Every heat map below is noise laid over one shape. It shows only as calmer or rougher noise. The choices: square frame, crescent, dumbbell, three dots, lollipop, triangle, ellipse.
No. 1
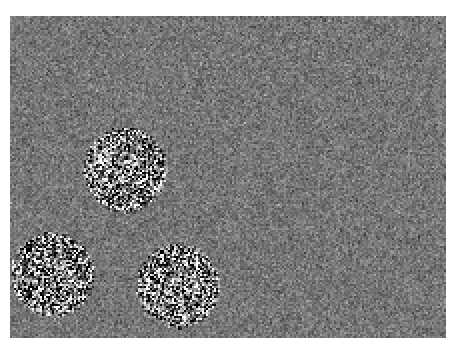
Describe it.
rough three dots
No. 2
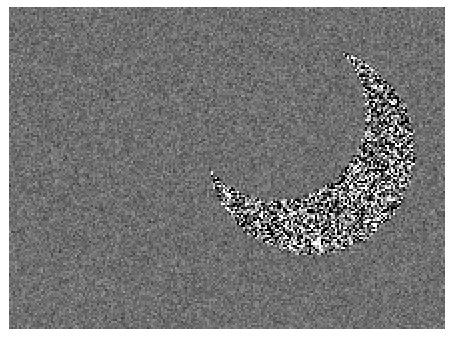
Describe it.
rough crescent
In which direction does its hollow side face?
up and left
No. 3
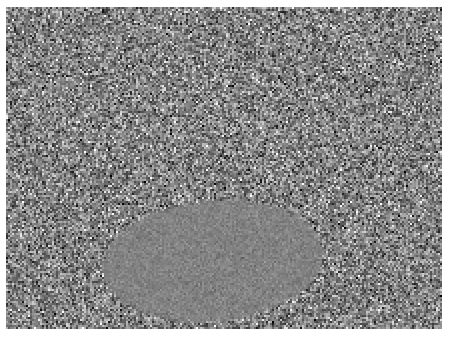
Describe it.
calm ellipse
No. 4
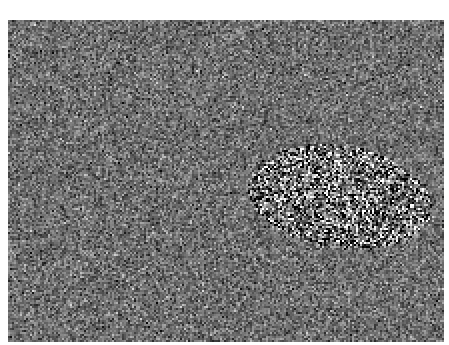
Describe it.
rough ellipse, middle right
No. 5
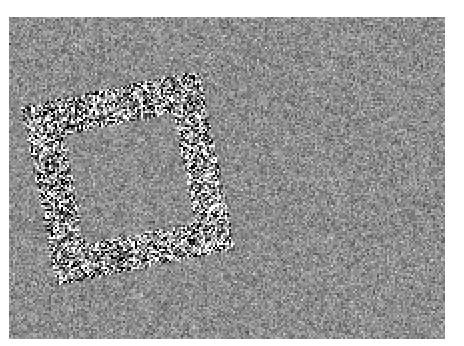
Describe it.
rough square frame
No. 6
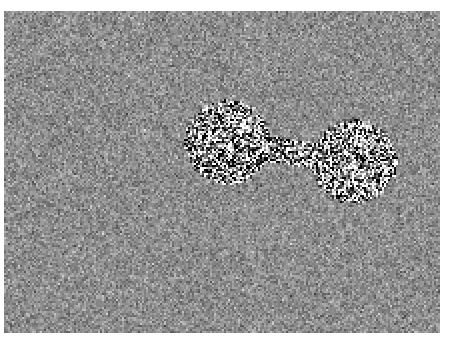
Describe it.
rough dumbbell
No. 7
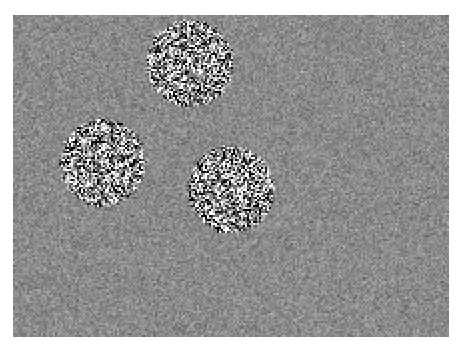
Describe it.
rough three dots
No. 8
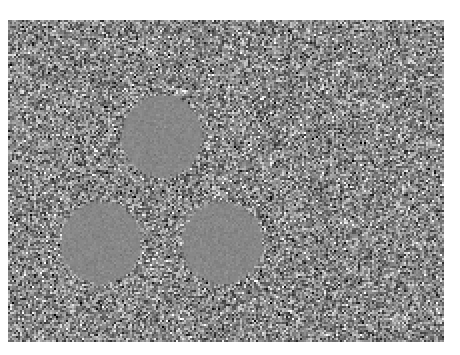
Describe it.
calm three dots
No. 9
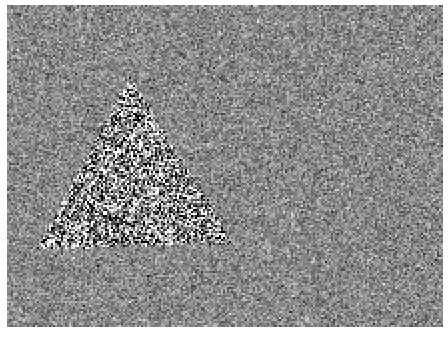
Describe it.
rough triangle
